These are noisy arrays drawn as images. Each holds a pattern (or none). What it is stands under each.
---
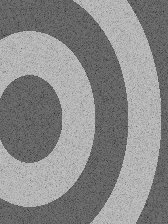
rings round one point
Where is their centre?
middle left
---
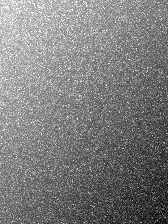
a smooth slope
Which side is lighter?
top left
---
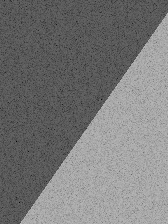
a sharp edge
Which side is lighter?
bottom right
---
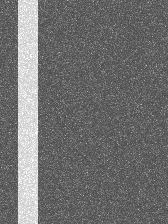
one vertical stripe
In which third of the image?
left
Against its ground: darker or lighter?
lighter
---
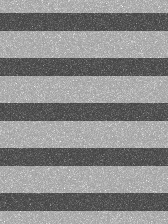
horizontal stripes
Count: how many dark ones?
5
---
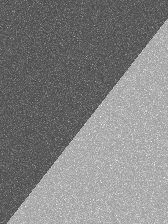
a sharp edge
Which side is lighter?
bottom right
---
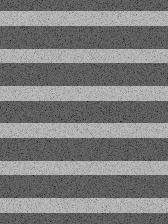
horizontal stripes
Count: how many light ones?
6
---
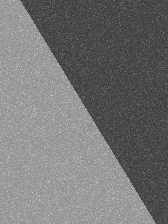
a sharp edge
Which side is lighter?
bottom left
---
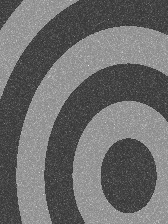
rings round one point
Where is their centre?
bottom right
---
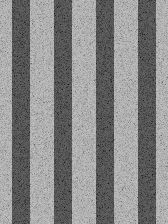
vertical stripes
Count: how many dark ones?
4
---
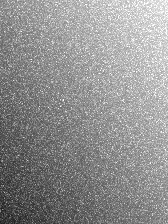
a smooth slope
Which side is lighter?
top right
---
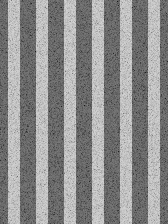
vertical stripes
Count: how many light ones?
6
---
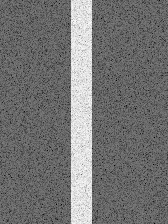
one vertical stripe
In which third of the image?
middle
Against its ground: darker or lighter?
lighter
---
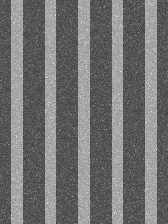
vertical stripes
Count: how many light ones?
5
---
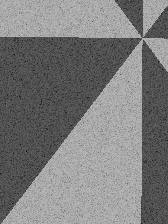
spokes from one point
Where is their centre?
top right
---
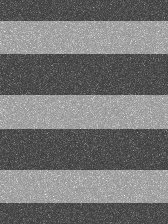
horizontal stripes
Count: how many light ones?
3
